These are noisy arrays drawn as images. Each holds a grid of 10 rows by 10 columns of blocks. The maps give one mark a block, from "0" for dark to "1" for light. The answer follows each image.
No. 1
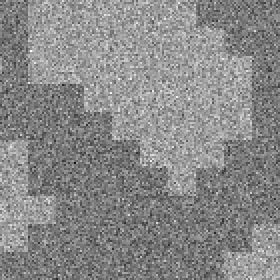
0 1 1 1 1 1 1 0 0 0
0 1 1 1 1 1 1 1 0 0
0 1 1 1 1 1 1 1 1 0
0 0 0 1 1 1 1 1 1 0
0 0 0 0 1 1 1 1 1 0
1 0 0 0 0 1 1 1 0 0
1 0 0 0 0 0 1 0 0 0
1 1 0 0 0 0 0 0 0 0
1 0 0 0 0 0 0 0 0 1
0 0 0 0 0 0 0 0 1 1
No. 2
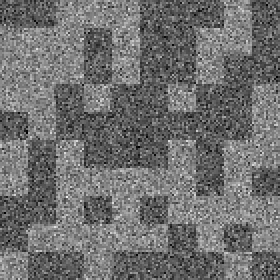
0 0 1 1 1 0 0 0 1 0
1 1 1 0 1 0 0 1 1 0
1 1 1 0 1 0 0 1 0 0
1 1 0 1 0 0 1 0 0 1
0 1 0 0 0 0 0 0 0 1
1 0 1 0 0 0 1 0 1 1
1 0 1 1 1 1 1 0 1 0
0 0 1 0 1 0 1 1 1 1
0 1 1 1 1 1 0 1 0 1
1 0 0 1 0 0 0 0 1 0
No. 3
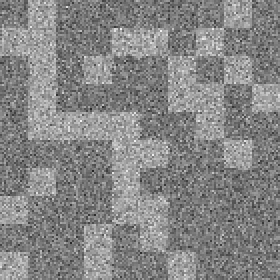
0 1 0 0 0 0 0 0 1 0
1 1 0 0 1 1 0 1 0 0
0 1 0 1 0 0 1 0 1 0
0 1 0 0 0 0 1 1 0 1
0 1 1 1 1 0 0 1 0 0
0 0 0 0 1 1 0 0 1 0
0 1 0 0 1 0 0 0 0 0
1 0 0 0 1 1 0 0 0 0
0 0 0 1 0 1 0 0 0 0
1 0 0 1 0 0 1 0 0 0
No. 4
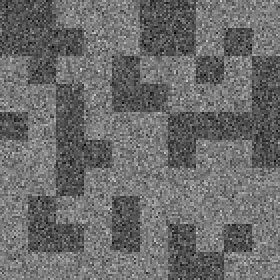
0 0 1 1 1 0 0 1 1 1
0 0 0 1 1 0 0 1 0 1
1 0 1 1 0 1 1 0 1 0
1 1 0 1 0 0 1 1 1 0
0 1 0 1 1 1 0 0 0 0
1 1 0 0 1 1 0 1 1 0
1 1 0 1 1 1 1 1 1 1
1 0 1 1 0 1 1 1 1 1
1 0 0 1 0 1 0 1 0 1
1 1 1 1 1 1 0 0 1 1
